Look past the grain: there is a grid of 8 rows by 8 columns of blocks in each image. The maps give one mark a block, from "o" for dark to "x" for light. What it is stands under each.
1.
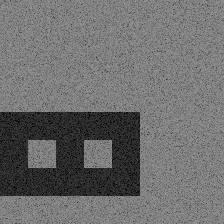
x x x x x x x x
x x x x x x x x
x x x x x x x x
x x x x x x x x
o o o o o x x x
o x o x o x x x
o o o o o x x x
x x x x x x x x
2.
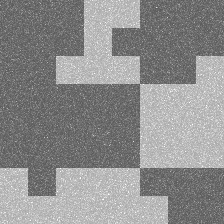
o o o x x o o o
o o o x o o o o
o o x x x o o x
o o o o o x x x
o o o o o x x x
o o o o o x x x
x o x x x o o o
x x x x x x o o
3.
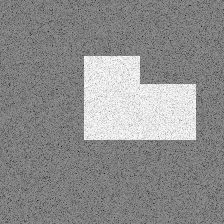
o o o o o o o o
o o o o o o o o
o o o x x o o o
o o o x x x x o
o o o x x x x o
o o o o o o o o
o o o o o o o o
o o o o o o o o
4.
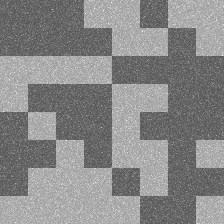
o o o x x o x x
o o o o x x o x
x x x x o o o o
x o o o x x o o
o x o o x o o o
o o x o x x o x
o x x x o x o o
x x x x x o o x
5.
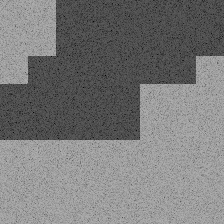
x x o o o o o o
x x o o o o o o
x o o o o o o x
o o o o o x x x
o o o o o x x x
x x x x x x x x
x x x x x x x x
x x x x x x x x
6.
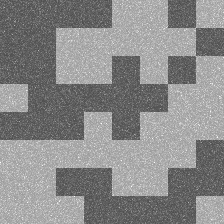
o o o o x x o x
o o x x x x x o
o o x x o x o x
x o o o o o x x
o o o x o x x x
x x x x x x x o
x x o o x x o o
x x x o o o o x
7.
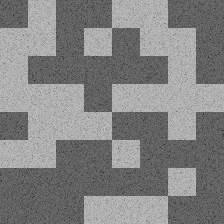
o x o o x x o o
x x o x o x x o
x o o o o o x o
x x x o x x x x
o x x x o o x o
x x o o x o o o
o o o o o o x o
o o o x x x o o
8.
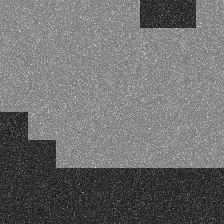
x x x x x o o x
x x x x x x x x
x x x x x x x x
x x x x x x x x
o x x x x x x x
o o x x x x x x
o o o o o o o o
o o o o o o o o
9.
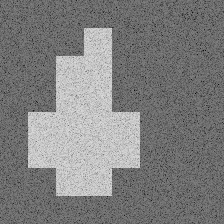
o o o o o o o o
o o o x o o o o
o o x x o o o o
o o x x o o o o
o x x x x o o o
o x x x x o o o
o o x x o o o o
o o o o o o o o
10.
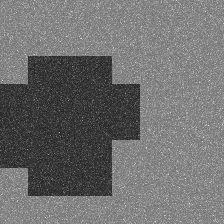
x x x x x x x x
x x x x x x x x
x o o o x x x x
o o o o o x x x
o o o o o x x x
o o o o x x x x
x o o o x x x x
x x x x x x x x
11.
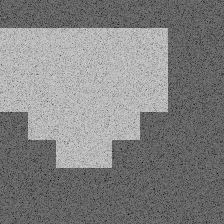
o o o o o o o o
x x x x x x o o
x x x x x x o o
x x x x x x o o
o x x x x o o o
o o x x o o o o
o o o o o o o o
o o o o o o o o
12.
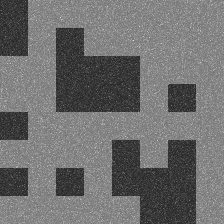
o x x x x x x x
o x o x x x x x
x x o o o x x x
x x o o o x o x
o x x x x x x x
x x x x o x o x
o x o x o o o x
x x x x x o o x
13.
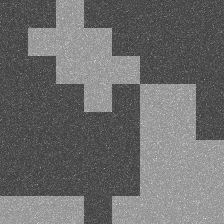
o o x o o o o o
o x x x o o o o
o o x x x o o o
o o o x o x x o
o o o o o x x o
o o o o o x x x
o o o o o x x x
x x x o x x x x
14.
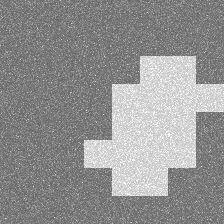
o o o o o o o o
o o o o o o o o
o o o o o x x o
o o o o x x x x
o o o o x x x o
o o o x x x x o
o o o o x x o o
o o o o o o o o
